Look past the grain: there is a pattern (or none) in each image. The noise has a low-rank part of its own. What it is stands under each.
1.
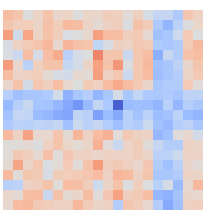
bands of rows crossing bands of columns
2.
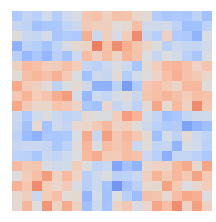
a checkerboard
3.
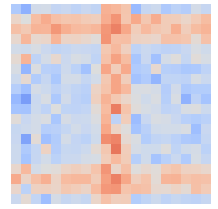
bands of rows crossing bands of columns
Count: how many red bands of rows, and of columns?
2 and 1
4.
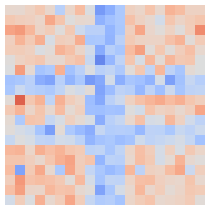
bands of rows crossing bands of columns
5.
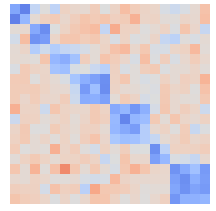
blocks along the diagonal
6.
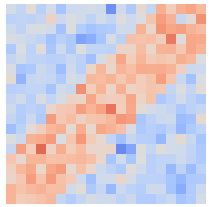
a diagonal band
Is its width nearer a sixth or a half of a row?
a half
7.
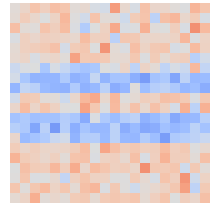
bands of rows
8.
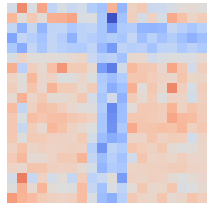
bands of rows crossing bands of columns
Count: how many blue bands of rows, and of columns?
1 and 1
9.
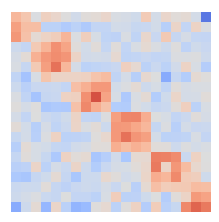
blocks along the diagonal
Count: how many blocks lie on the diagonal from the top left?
6
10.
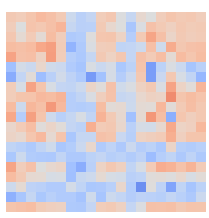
bands of rows crossing bands of columns
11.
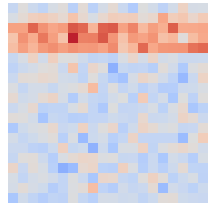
one band of rows
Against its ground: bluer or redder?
redder
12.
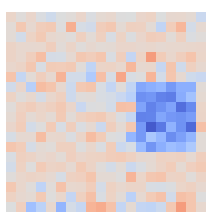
one block
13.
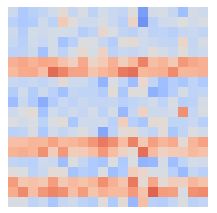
bands of rows
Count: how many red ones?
3
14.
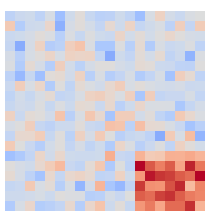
one block
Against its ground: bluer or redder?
redder
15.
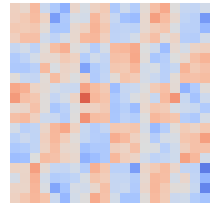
a checkerboard
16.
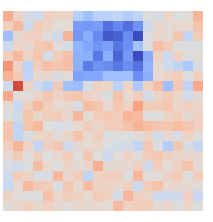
one block
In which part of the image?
top middle
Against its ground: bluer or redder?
bluer
